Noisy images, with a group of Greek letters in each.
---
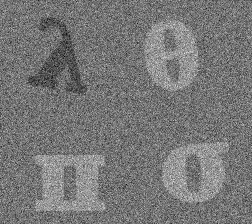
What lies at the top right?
theta
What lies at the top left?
lambda
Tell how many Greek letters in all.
4
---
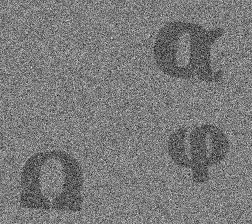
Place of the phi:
bottom right
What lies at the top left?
nothing
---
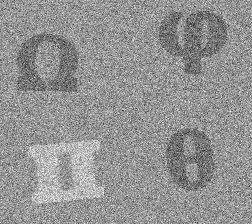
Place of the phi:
top right
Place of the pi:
bottom left
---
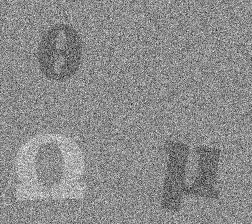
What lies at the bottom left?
omega
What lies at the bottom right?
mu
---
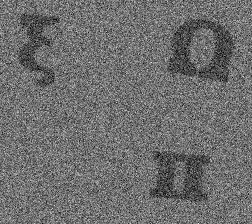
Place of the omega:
top right
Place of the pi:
bottom right
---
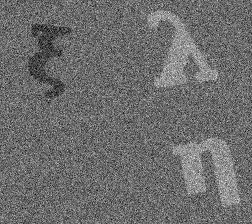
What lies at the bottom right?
eta
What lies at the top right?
lambda
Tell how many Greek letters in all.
3
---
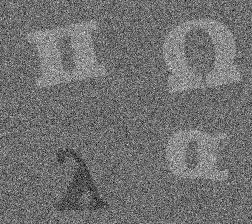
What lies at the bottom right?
alpha
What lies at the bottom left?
lambda
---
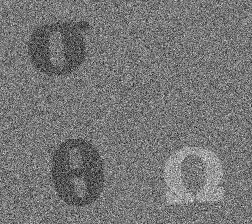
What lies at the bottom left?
theta
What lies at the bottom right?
omega
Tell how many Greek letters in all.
3
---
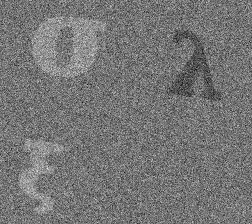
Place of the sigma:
top left
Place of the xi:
bottom left
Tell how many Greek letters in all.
3
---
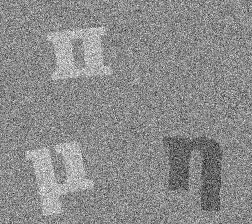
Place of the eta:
bottom right
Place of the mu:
bottom left
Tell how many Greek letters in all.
3
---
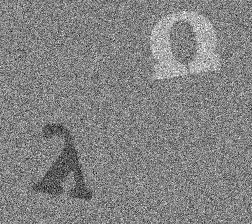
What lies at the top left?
nothing
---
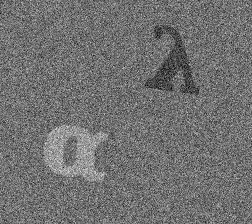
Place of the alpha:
bottom left
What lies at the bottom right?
nothing
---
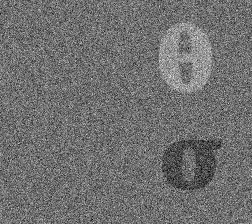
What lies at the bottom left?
nothing
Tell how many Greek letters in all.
2
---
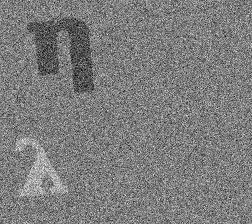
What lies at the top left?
eta
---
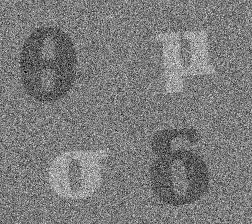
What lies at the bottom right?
delta
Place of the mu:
top right
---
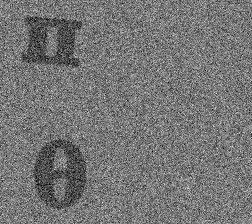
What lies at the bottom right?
nothing
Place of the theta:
bottom left
